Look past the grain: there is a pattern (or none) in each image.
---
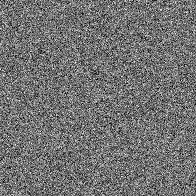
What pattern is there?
only noise
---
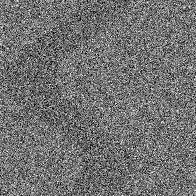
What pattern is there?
a wavy band
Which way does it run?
top to bottom
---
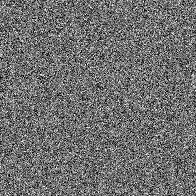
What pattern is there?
only noise
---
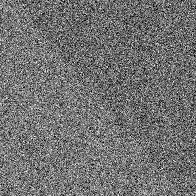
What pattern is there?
a sharp edge
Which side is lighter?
bottom left
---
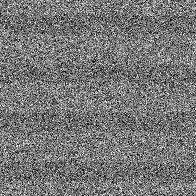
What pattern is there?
horizontal stripes
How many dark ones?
4
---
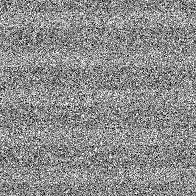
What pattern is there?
horizontal stripes
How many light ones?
5
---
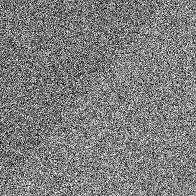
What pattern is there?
a sharp edge
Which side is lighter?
bottom right
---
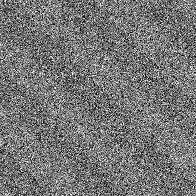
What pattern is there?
diagonal stripes
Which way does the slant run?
top left to bottom right
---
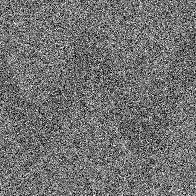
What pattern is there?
a wavy band
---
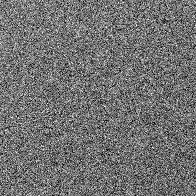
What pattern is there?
a smooth slope
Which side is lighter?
top left
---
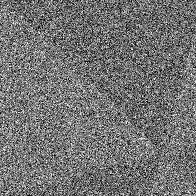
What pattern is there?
spokes from one point
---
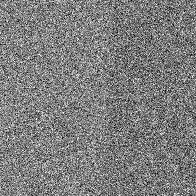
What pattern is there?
a sharp edge
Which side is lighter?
left
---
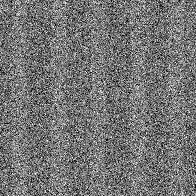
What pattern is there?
vertical stripes
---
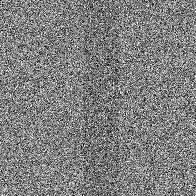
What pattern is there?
one vertical stripe
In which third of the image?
middle
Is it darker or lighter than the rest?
darker
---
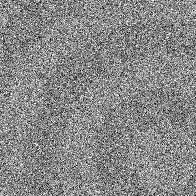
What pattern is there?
rings round one point
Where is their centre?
bottom right
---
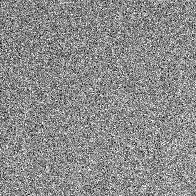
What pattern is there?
a smooth slope
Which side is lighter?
bottom right
